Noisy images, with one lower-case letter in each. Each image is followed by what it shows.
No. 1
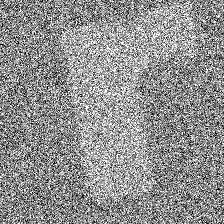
r
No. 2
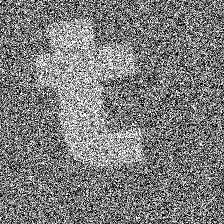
t
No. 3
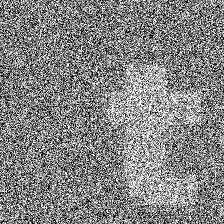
t
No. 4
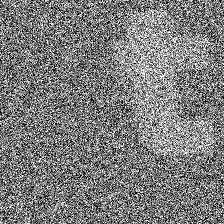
t
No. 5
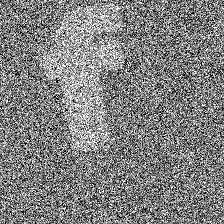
f
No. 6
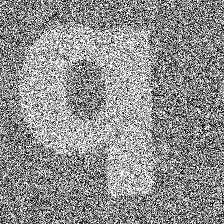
q
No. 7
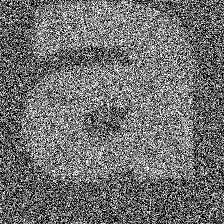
a
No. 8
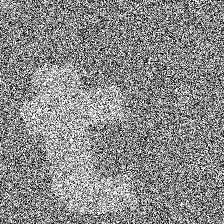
t
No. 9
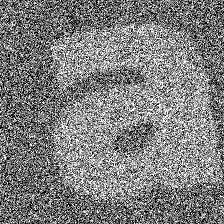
a
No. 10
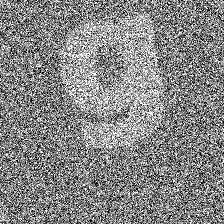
g
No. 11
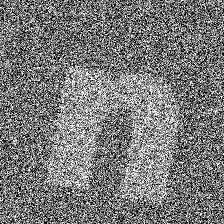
n
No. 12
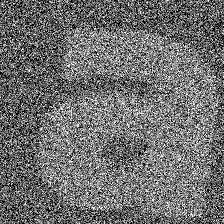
a
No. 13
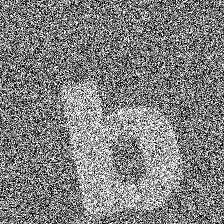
b
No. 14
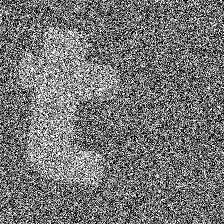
t
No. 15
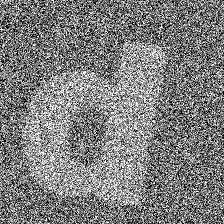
d
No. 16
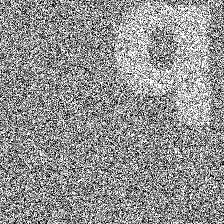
q
